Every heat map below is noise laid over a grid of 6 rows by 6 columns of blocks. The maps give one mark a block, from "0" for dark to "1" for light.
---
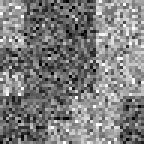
100011
100011
000011
100011
000110
001110
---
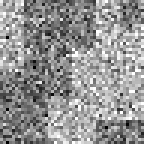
100010
100011
100111
000111
001111
001100
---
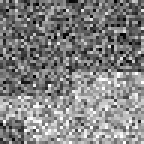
000000
000000
000000
000111
111111
011111
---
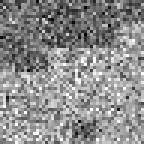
000000
000001
001111
111111
111111
111011
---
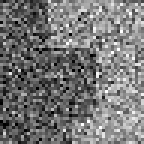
001111
001111
000011
000011
000011
000111
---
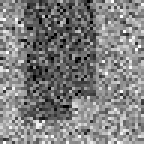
100011
100011
100011
100011
100111
111111
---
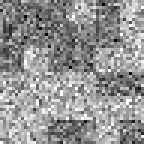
000101
000001
010011
111100
111111
110010
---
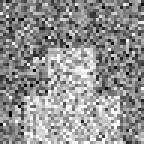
000000
000000
001100
001100
011110
011110
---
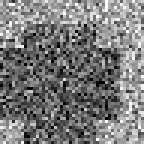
111111
100011
000001
000001
000001
100011
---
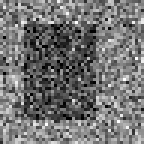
111111
100011
100011
100011
100011
111111
